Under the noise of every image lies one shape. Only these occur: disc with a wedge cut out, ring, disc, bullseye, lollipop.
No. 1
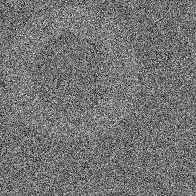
ring
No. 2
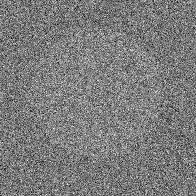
disc
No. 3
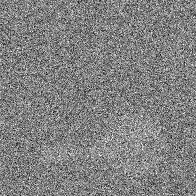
lollipop
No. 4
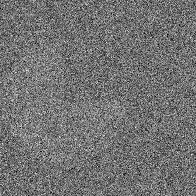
disc with a wedge cut out
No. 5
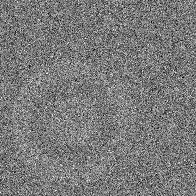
bullseye
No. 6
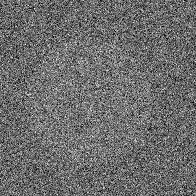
disc
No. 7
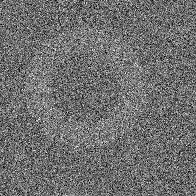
ring
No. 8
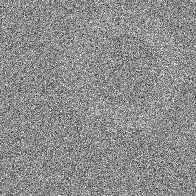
ring
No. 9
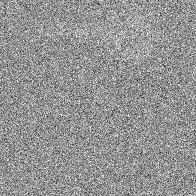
lollipop
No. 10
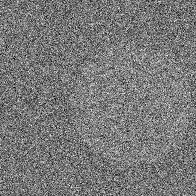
disc
